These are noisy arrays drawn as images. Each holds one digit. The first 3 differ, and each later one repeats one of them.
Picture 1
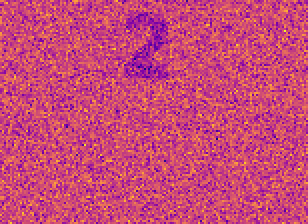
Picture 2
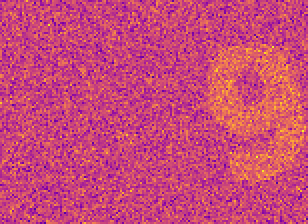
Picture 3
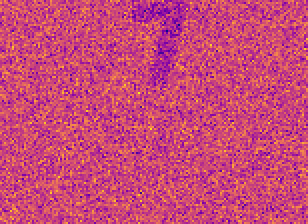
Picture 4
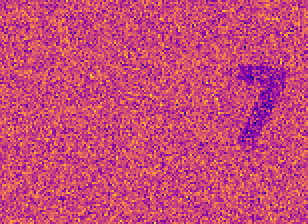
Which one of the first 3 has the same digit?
3
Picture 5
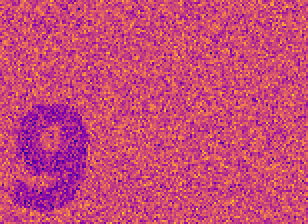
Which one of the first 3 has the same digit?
2
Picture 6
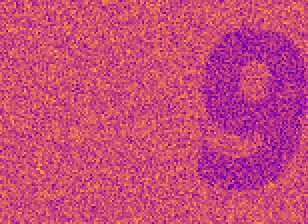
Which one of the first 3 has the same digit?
2
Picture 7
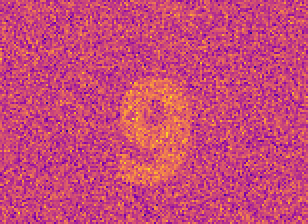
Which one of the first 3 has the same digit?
2
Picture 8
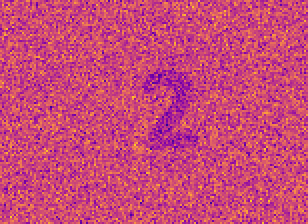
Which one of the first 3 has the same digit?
1
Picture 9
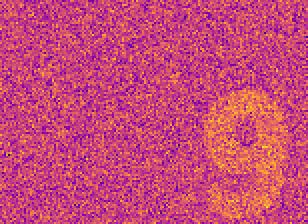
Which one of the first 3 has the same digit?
2
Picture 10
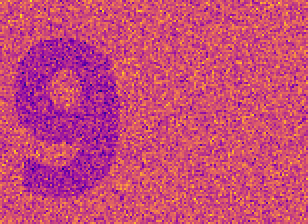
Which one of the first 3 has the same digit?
2
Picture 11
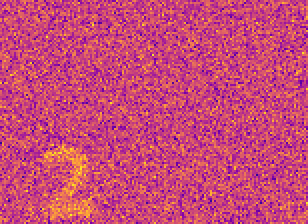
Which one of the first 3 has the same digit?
1
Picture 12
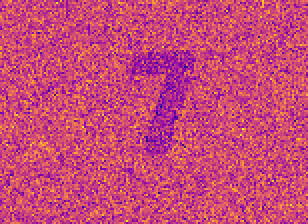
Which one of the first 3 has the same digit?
3
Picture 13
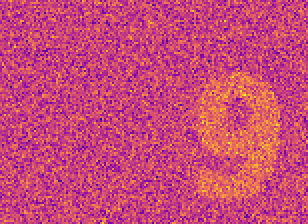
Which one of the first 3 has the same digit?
2
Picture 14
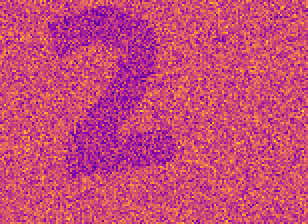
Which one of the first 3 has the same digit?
1
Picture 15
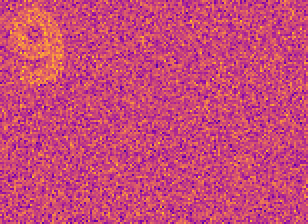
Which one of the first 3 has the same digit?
2
